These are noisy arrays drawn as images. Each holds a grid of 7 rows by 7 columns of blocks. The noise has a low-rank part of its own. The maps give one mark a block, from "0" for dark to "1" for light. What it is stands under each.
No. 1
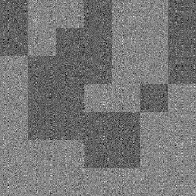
0 1 1 0 1 1 0
0 1 0 0 1 1 0
1 0 0 0 1 1 0
1 0 0 1 1 0 1
1 0 0 0 0 1 1
1 1 1 0 0 1 1
1 1 1 1 1 1 1
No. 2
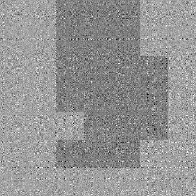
1 1 0 0 0 1 1
1 1 0 0 0 1 1
1 1 0 0 0 0 1
1 1 0 0 0 0 1
1 1 1 0 0 0 1
1 1 0 0 0 1 1
1 1 1 1 1 1 1
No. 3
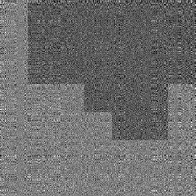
1 0 0 0 0 0 0
1 0 0 0 0 0 0
1 0 0 0 0 0 0
1 1 1 0 0 0 1
1 1 1 1 0 0 1
1 1 1 1 1 1 1
1 1 1 1 1 1 1
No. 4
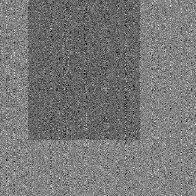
1 0 0 0 0 1 1
1 0 0 0 0 1 1
1 0 0 0 0 1 1
1 0 0 0 0 1 1
1 0 0 0 0 1 1
1 1 1 1 1 1 1
1 1 1 1 1 1 1
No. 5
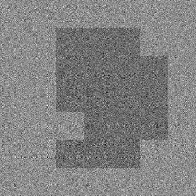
1 1 1 1 1 1 1
1 1 0 0 0 1 1
1 1 0 0 0 0 1
1 1 0 0 0 0 1
1 1 1 0 0 0 1
1 1 0 0 0 1 1
1 1 1 1 1 1 1
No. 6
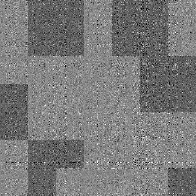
1 0 0 1 0 0 1
1 0 0 1 0 0 1
1 1 1 1 1 0 0
0 1 1 1 1 0 0
0 1 1 1 1 1 1
1 0 0 1 1 1 1
1 0 1 1 1 1 0
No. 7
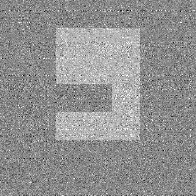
0 0 0 0 0 0 0
0 0 1 1 1 0 0
0 0 1 1 1 0 0
0 0 0 0 1 0 0
0 0 1 1 1 0 0
0 0 0 0 0 0 0
0 0 0 0 0 0 0
